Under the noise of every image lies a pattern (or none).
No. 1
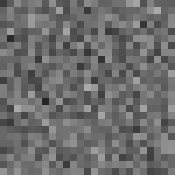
only noise
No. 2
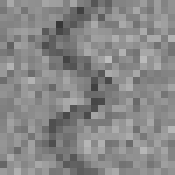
a wavy band
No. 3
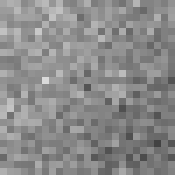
a smooth slope
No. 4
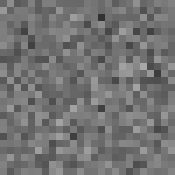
only noise
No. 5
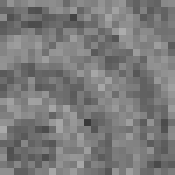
rings round one point
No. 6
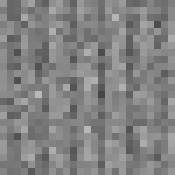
vertical stripes
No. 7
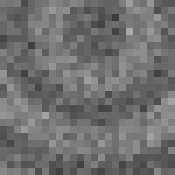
rings round one point
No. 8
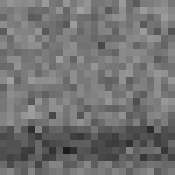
one horizontal stripe
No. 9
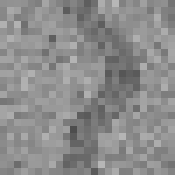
a wavy band
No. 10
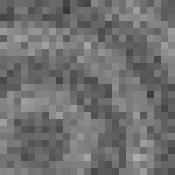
rings round one point
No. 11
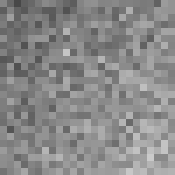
a smooth slope
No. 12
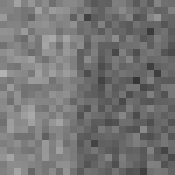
a sharp edge
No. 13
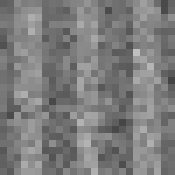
vertical stripes
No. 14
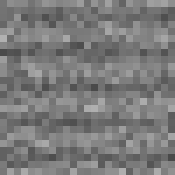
horizontal stripes
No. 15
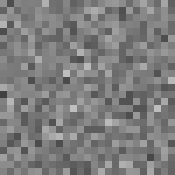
only noise
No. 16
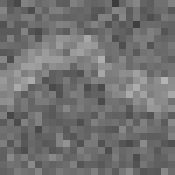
a wavy band
